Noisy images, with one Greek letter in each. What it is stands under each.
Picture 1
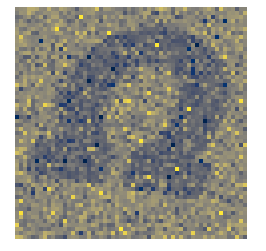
dark omega
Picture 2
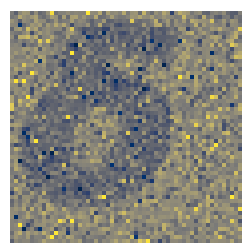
dark delta
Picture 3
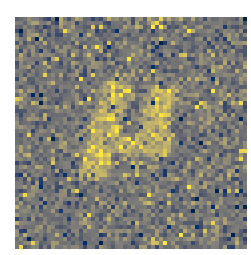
light mu, centre
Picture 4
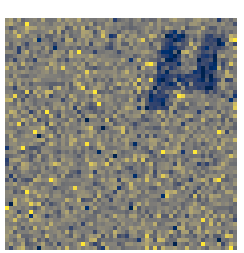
dark mu, top right
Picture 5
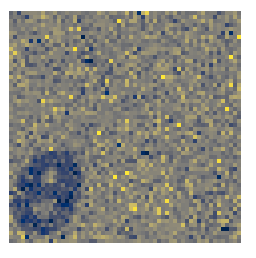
dark theta, bottom left
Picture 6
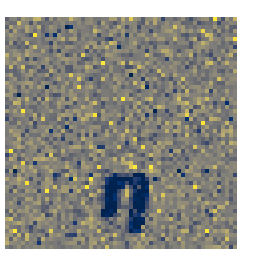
dark eta, bottom middle
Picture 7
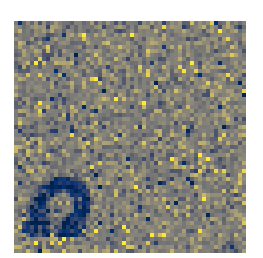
dark omega, bottom left
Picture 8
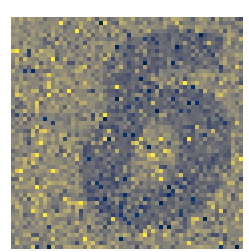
dark delta
